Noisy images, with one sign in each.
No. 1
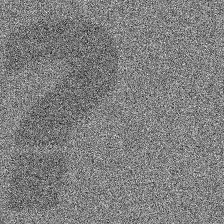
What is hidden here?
dark question mark
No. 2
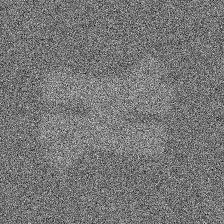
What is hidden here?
light not-equal sign
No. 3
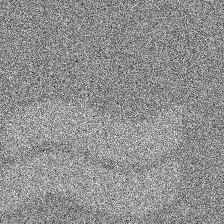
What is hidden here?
light approximately sign
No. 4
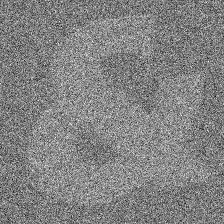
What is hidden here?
light ampersand
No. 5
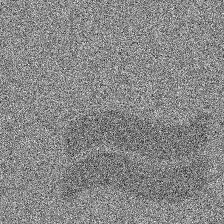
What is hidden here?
dark approximately sign
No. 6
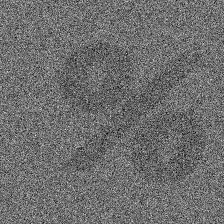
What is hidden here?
dark percent sign
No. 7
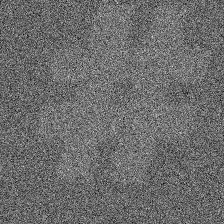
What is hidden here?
light hash sign
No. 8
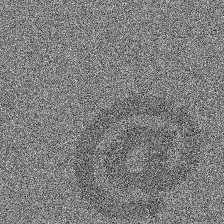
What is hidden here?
dark at sign
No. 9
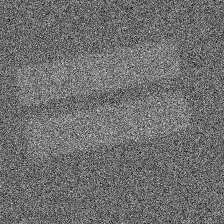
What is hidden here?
light equals sign
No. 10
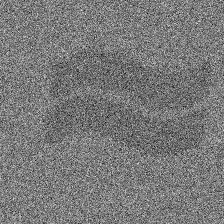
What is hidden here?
dark approximately sign
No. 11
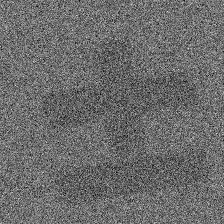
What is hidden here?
dark plus-minus sign
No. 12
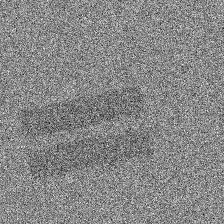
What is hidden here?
dark equals sign
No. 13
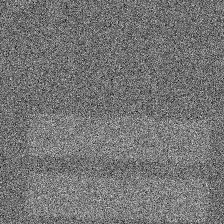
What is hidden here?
light equals sign
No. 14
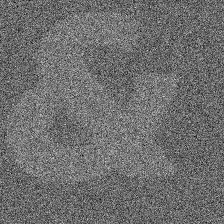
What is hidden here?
light ampersand
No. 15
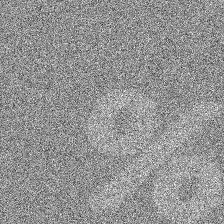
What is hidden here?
light percent sign
